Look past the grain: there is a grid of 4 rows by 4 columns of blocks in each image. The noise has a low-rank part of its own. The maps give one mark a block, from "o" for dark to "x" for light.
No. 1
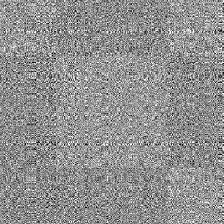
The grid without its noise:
x o o x
o x x o
o x x o
o o o x
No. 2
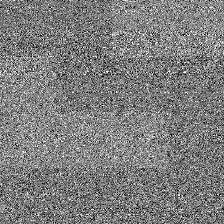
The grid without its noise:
o o x x
x o o o
x x x o
o o o o
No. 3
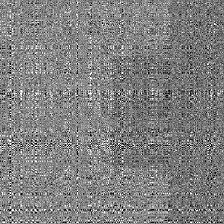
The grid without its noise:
x x x o
x x o o
x x o o
x x x o
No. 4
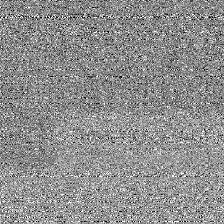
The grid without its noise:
o o o o
o o o o
o x x x
x x x x
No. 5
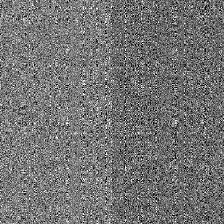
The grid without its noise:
x x o o
x x o o
x x o o
x x o o
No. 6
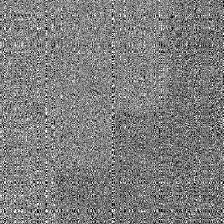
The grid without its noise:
x x x o
x x x o
x x o o
x o o o
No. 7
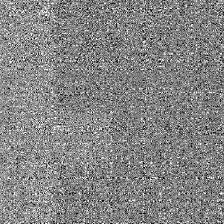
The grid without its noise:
x o o o
x o o o
x x o o
x o o o
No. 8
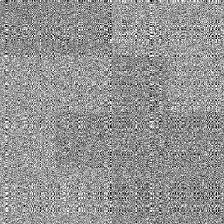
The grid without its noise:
o o x x
x x o x
x o o o
x x o o
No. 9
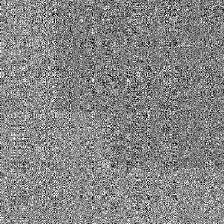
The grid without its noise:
x o o o
x o o o
x x o o
x x x x
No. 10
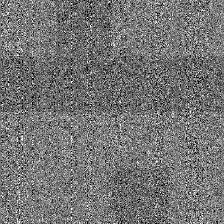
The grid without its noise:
x o x x
o o o o
x x x x
x x o x
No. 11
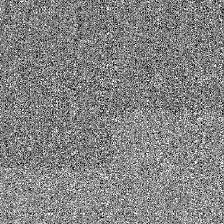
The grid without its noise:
o o o o
o o o o
o o x x
x x x x
